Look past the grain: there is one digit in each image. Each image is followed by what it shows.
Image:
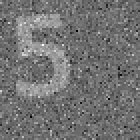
5
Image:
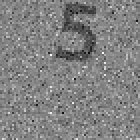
5
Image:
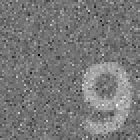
9
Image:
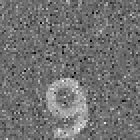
9
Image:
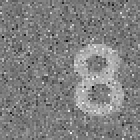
8
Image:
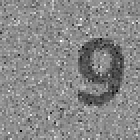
9
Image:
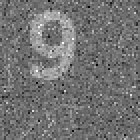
9
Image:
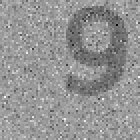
9
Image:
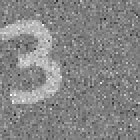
3
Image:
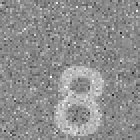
8
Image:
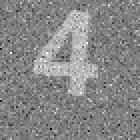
4
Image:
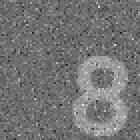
8
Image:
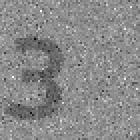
3
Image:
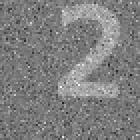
2
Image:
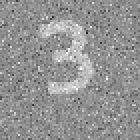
3
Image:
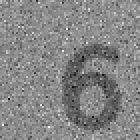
6
